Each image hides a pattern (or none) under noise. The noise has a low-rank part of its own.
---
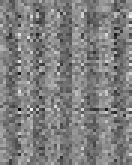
vertical stripes
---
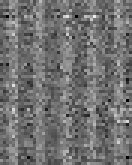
vertical stripes
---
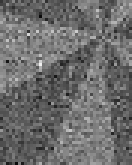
spokes from one point
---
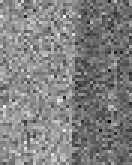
a sharp edge
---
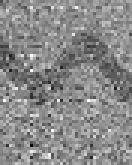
a wavy band
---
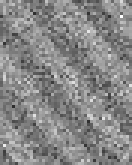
diagonal stripes
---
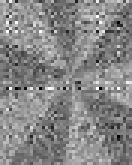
spokes from one point
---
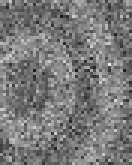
rings round one point
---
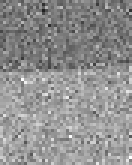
a sharp edge
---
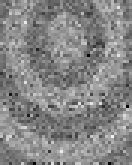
rings round one point
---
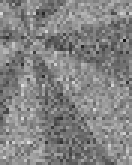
spokes from one point
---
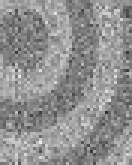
rings round one point
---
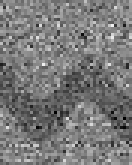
a wavy band
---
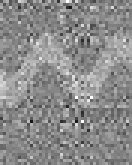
a wavy band
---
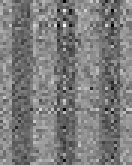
vertical stripes
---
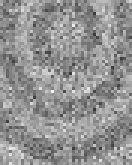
rings round one point
